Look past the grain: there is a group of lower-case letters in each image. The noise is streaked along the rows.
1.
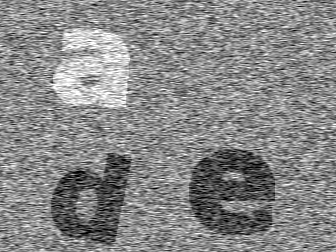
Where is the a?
top left
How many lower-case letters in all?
3
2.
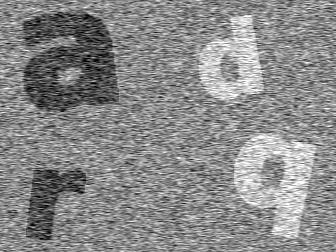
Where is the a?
top left
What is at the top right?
d
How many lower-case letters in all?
4
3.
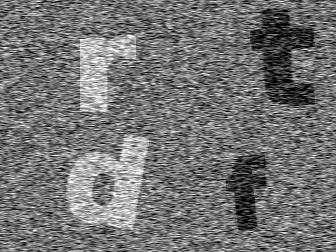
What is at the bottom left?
d
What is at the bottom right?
f
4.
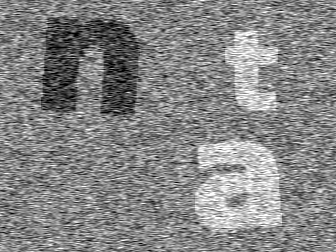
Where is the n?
top left
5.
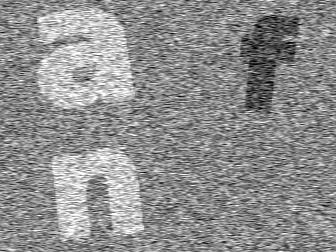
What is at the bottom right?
nothing
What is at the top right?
f
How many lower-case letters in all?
3
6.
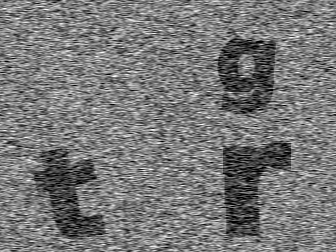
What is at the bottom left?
t
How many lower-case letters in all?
3
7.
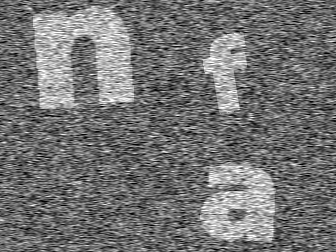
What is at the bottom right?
a
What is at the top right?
f
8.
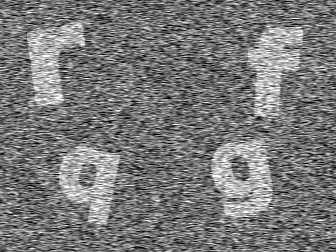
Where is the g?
bottom right
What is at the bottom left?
q
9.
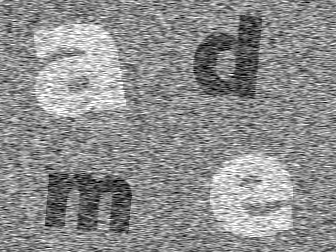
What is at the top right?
d
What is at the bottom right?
e
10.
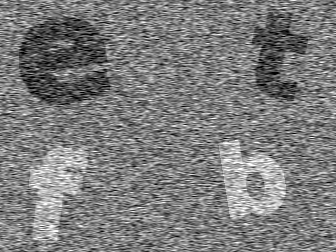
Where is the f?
bottom left
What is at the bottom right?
b
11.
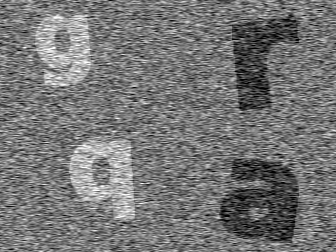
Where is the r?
top right
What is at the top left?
g
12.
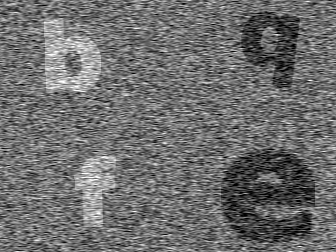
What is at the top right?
q
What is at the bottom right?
e
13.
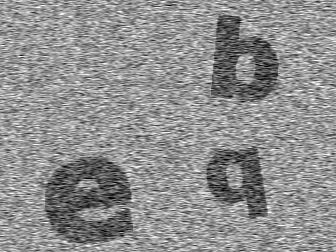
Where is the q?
bottom right
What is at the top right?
b
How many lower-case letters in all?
3
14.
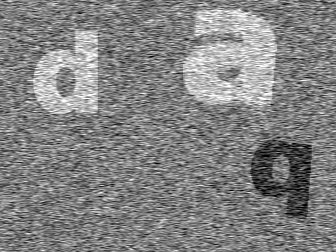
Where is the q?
bottom right
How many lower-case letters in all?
3
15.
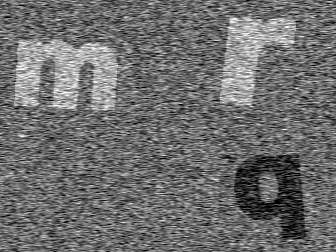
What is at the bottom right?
q
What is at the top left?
m
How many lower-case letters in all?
3
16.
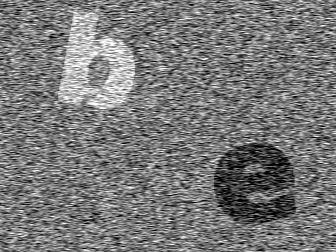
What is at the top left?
b
